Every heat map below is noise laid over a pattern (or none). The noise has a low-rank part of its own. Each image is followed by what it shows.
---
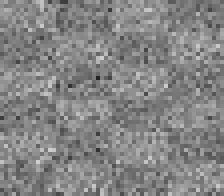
a checkerboard
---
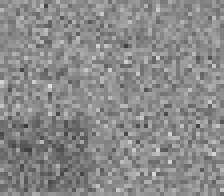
one block
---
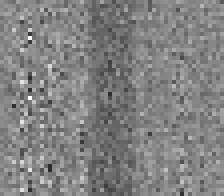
one band of columns
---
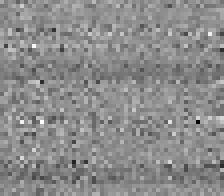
bands of rows
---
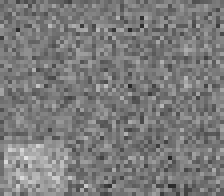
one block
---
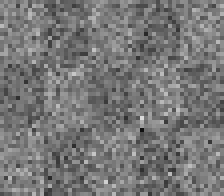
a checkerboard
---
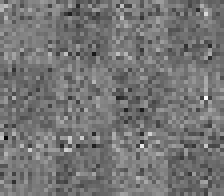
a checkerboard
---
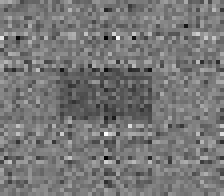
one block
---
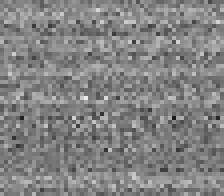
bands of rows
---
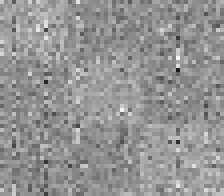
blocks along the diagonal
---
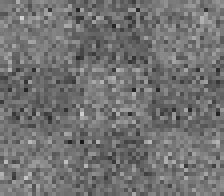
a checkerboard
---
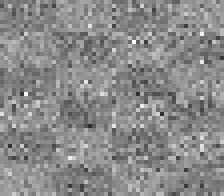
a checkerboard
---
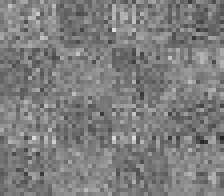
a checkerboard
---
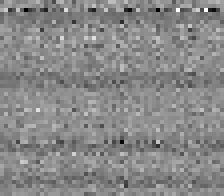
bands of rows
